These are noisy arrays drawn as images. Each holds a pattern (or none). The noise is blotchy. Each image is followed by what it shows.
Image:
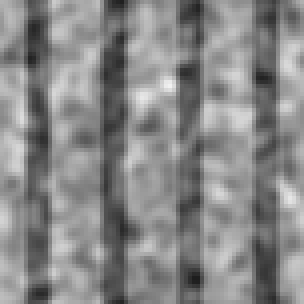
vertical stripes
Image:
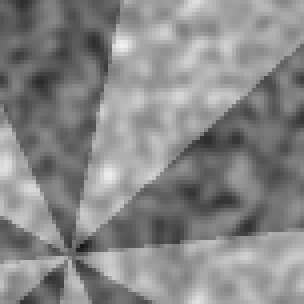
spokes from one point
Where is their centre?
bottom left
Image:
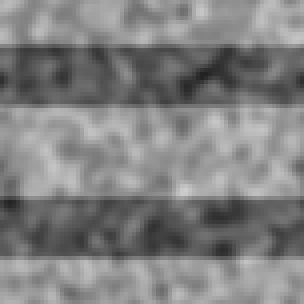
horizontal stripes
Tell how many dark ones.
2
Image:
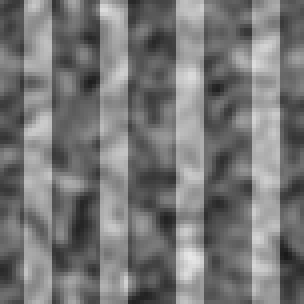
vertical stripes
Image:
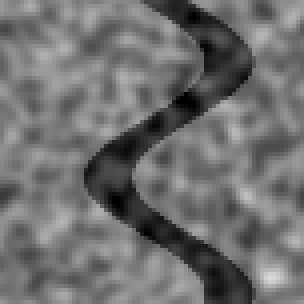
a wavy band
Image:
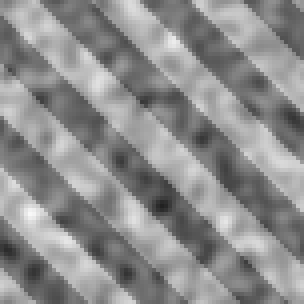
diagonal stripes
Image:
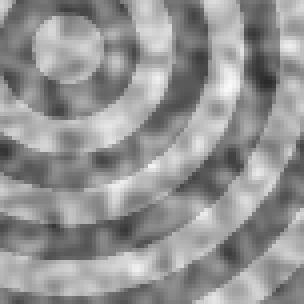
rings round one point
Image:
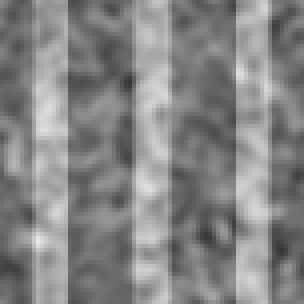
vertical stripes
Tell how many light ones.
3
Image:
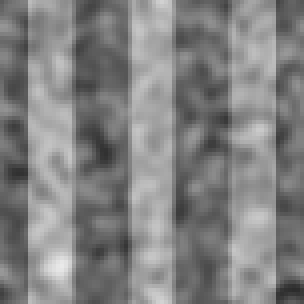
vertical stripes
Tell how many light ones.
3
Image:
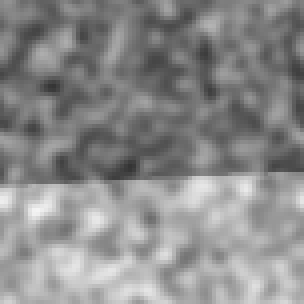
a sharp edge
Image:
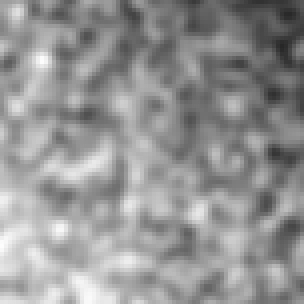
a smooth slope
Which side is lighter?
bottom left
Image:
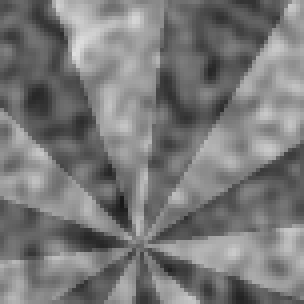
spokes from one point
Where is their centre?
bottom middle
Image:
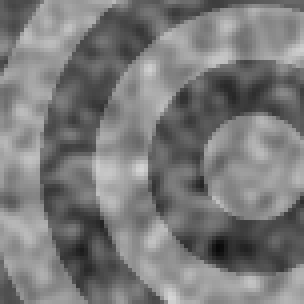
rings round one point
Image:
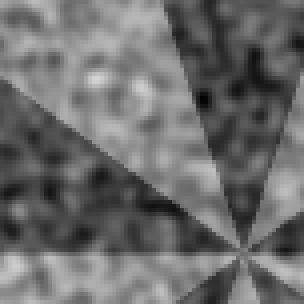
spokes from one point
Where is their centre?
bottom right
